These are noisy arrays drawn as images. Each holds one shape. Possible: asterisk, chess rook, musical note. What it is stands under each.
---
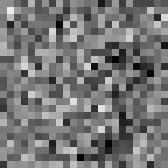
musical note
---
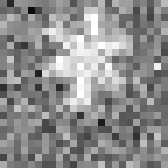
asterisk
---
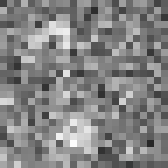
musical note
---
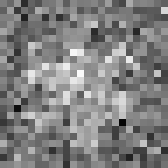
asterisk
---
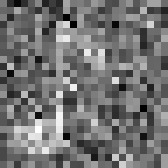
musical note
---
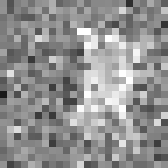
chess rook
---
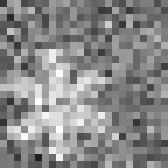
asterisk
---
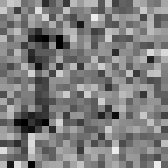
musical note
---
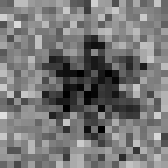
asterisk
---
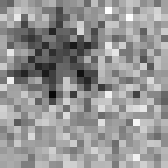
asterisk
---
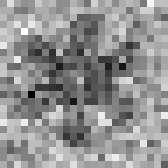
asterisk
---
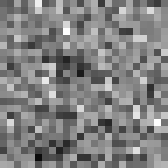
musical note
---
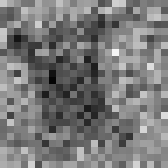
chess rook
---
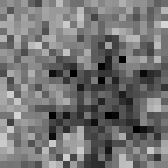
asterisk
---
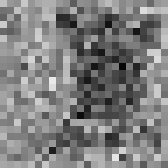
chess rook
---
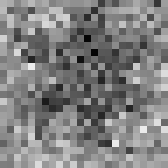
asterisk
